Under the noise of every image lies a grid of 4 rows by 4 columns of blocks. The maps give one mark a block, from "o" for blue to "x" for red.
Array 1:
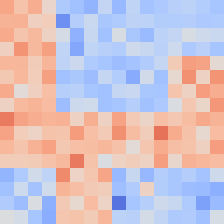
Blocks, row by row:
x o o o
x o o x
x x x x
o x o o
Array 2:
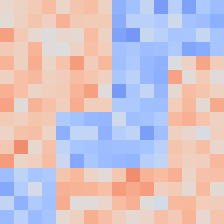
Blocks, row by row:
x x o o
x x o x
x o o x
o x x x
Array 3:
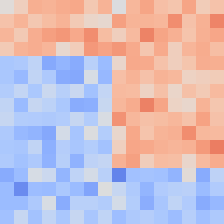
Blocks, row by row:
x x x x
o o x x
o o x x
o o o o
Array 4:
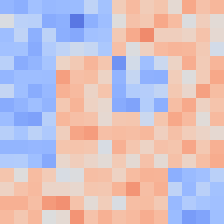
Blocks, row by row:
o o x x
o x o x
o x x x
x x x o
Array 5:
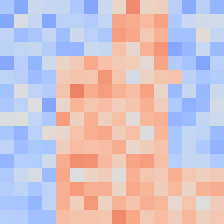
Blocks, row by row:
o o x o
o x x o
o x x o
o x x x
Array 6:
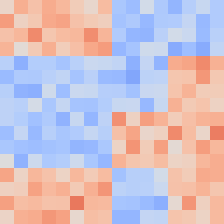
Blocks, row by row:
x x o o
o o o x
o o x x
x x o x
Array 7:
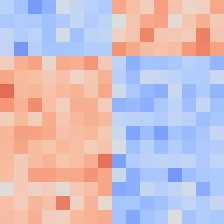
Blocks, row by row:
o o x x
x x o o
x x o o
x x o o
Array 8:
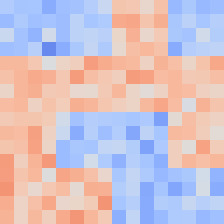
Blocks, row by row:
o o x o
x x x x
x o o x
x x o o
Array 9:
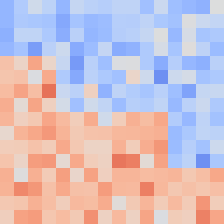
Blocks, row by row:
o o o o
x o o o
x x x o
x x x x
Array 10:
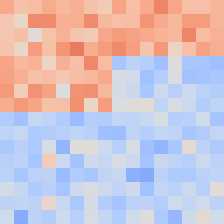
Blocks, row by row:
x x x x
x x o o
o o o o
o o o o
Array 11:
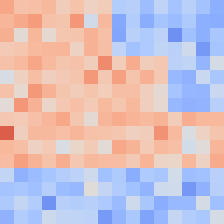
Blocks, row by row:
x x o o
x x x o
x x x x
o o o o
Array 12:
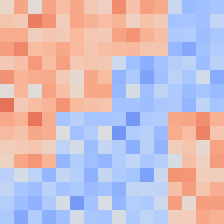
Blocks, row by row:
x x x o
x x o o
x o o x
o o o x
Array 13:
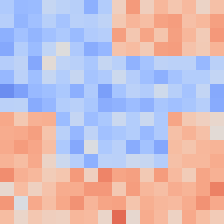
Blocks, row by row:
o o x x
o o o o
x o o x
x x x x
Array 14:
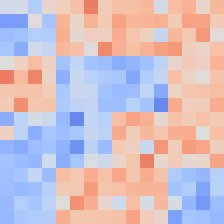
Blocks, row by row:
o x x x
x o o x
o o x x
o x x o
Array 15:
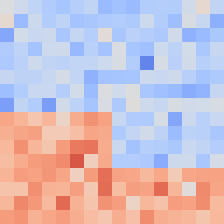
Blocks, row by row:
o o o o
o o o o
x x o o
x x x x
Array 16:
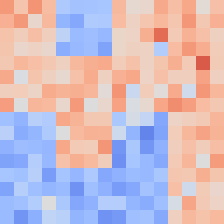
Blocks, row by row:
x o x x
x x x x
o x o x
o o o x
